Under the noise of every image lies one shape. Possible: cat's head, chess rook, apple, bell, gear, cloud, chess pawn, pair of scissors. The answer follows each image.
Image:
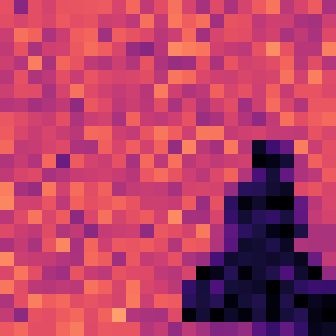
chess pawn
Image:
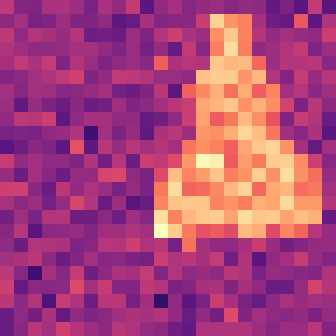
chess pawn
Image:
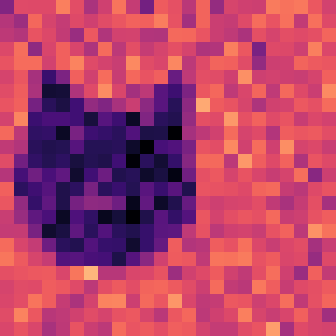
cat's head
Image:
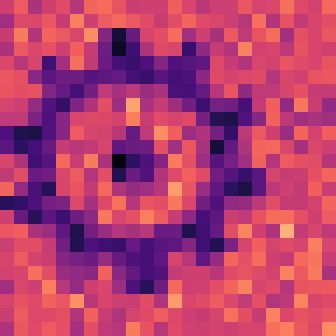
gear
